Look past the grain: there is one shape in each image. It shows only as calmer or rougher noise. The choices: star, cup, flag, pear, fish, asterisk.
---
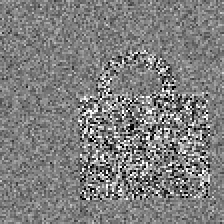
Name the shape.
cup
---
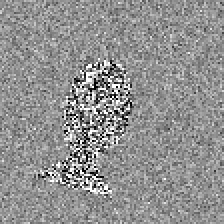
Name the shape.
fish
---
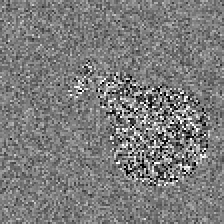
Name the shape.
pear
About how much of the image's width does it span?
two thirds
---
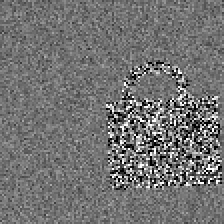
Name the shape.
cup
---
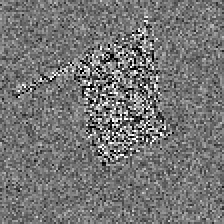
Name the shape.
flag
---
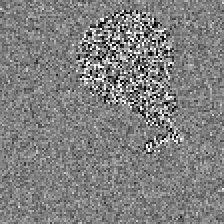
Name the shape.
pear
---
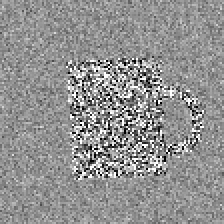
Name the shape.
cup
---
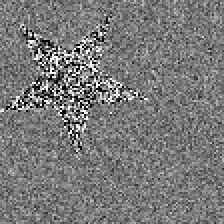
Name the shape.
star
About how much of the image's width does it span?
two thirds
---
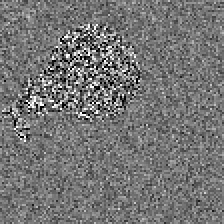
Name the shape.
pear
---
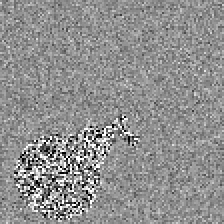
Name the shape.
pear
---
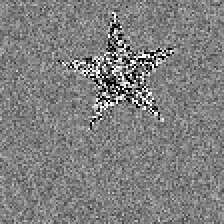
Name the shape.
star
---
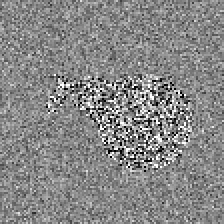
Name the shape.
pear
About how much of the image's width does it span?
two thirds
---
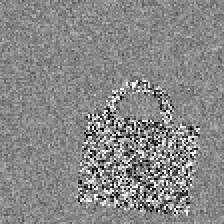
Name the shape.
cup
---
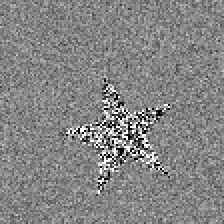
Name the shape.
star
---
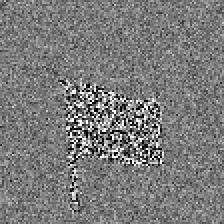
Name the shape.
flag
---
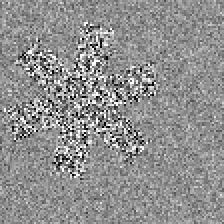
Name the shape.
asterisk
